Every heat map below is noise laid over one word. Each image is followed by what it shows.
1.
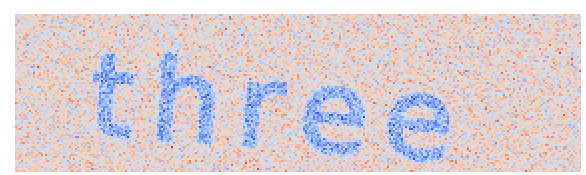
three
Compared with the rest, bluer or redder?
bluer
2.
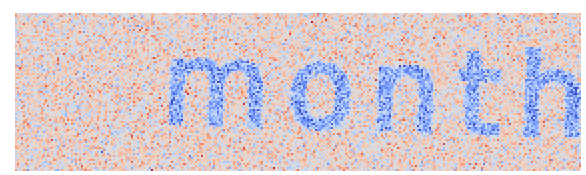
month
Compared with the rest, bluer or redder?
bluer
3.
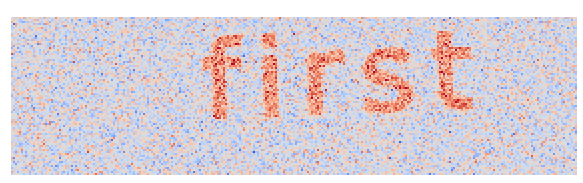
first
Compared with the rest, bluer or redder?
redder
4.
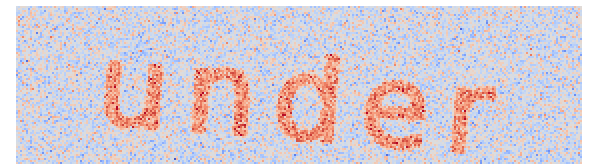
under
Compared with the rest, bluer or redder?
redder
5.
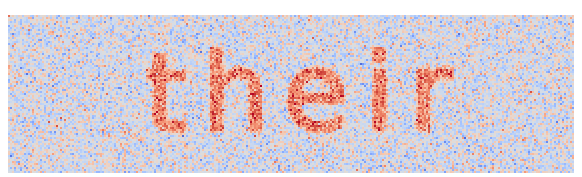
their
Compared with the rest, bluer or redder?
redder
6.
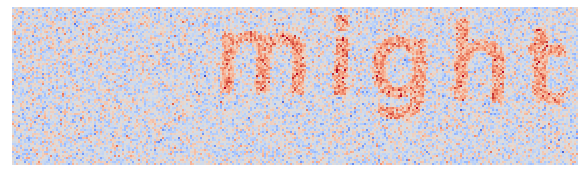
might
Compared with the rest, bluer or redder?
redder
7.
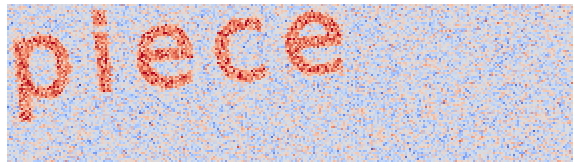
piece
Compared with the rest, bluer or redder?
redder
